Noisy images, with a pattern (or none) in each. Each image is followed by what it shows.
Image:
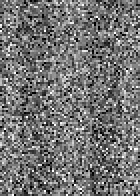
vertical stripes
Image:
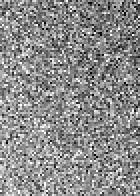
a smooth slope
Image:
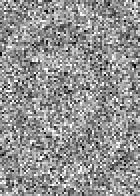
rings round one point
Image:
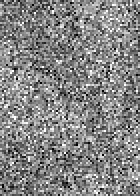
spokes from one point
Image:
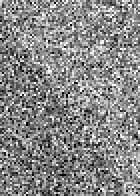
a sharp edge
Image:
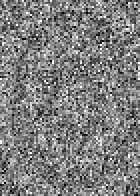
rings round one point
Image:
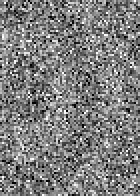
rings round one point
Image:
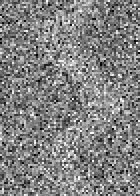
a wavy band
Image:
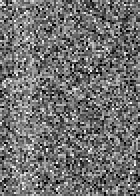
one vertical stripe
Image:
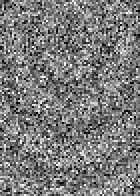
rings round one point
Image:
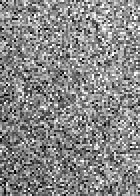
a smooth slope
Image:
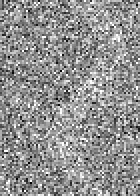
a wavy band
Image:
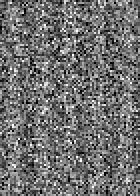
vertical stripes
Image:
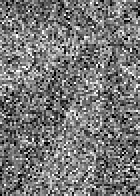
spokes from one point
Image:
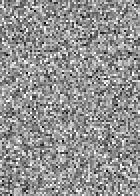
only noise
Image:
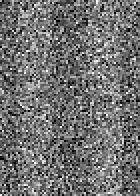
vertical stripes
